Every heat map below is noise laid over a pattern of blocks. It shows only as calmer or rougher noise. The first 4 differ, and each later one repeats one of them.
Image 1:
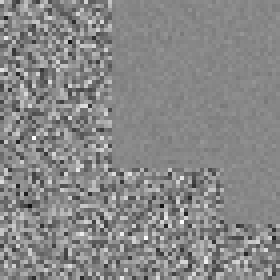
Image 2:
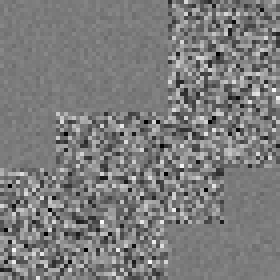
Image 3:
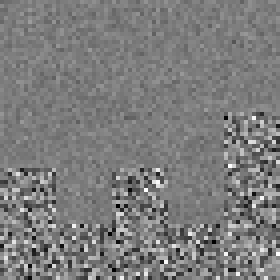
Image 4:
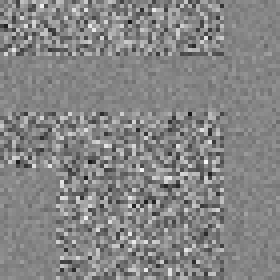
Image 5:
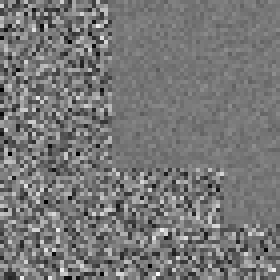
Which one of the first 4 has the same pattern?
1
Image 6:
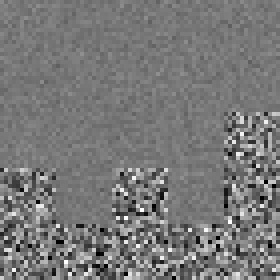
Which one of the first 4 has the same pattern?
3
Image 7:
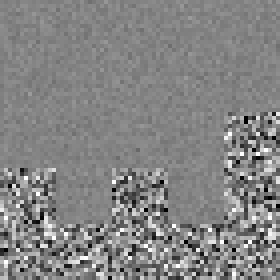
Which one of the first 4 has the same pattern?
3
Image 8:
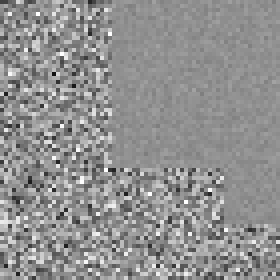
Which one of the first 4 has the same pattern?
1
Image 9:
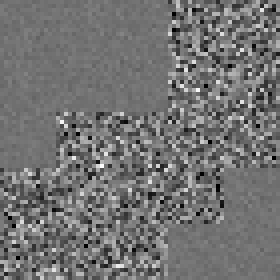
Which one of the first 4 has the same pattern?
2
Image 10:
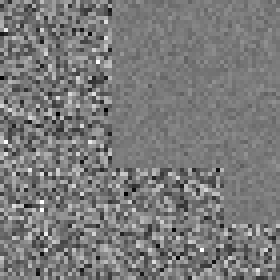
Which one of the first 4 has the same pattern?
1
